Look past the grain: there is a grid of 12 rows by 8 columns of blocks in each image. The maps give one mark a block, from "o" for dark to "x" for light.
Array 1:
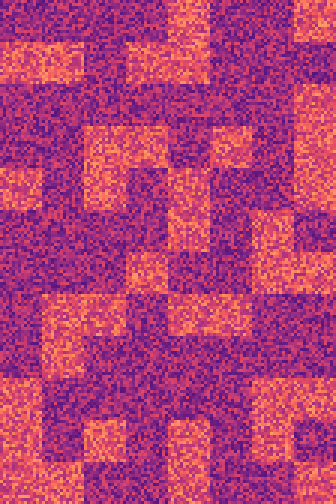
o o o o x o o x
x x o x x o o o
o o o o o o o x
o o x x o x o x
x o x o x o o x
o o o o x o x o
o o o x o o x x
o x x o x x o o
o x o o o o o o
x o o o o o x x
x o x o x o x o
x x o o x o o x
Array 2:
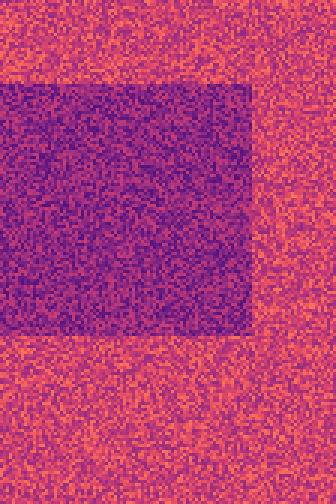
x x x x x x x x
x x x x x x x x
o o o o o o x x
o o o o o o x x
o o o o o o x x
o o o o o o x x
o o o o o o x x
o o o o o o x x
x x x x x x x x
x x x x x x x x
x x x x x x x x
x x x x x x x x
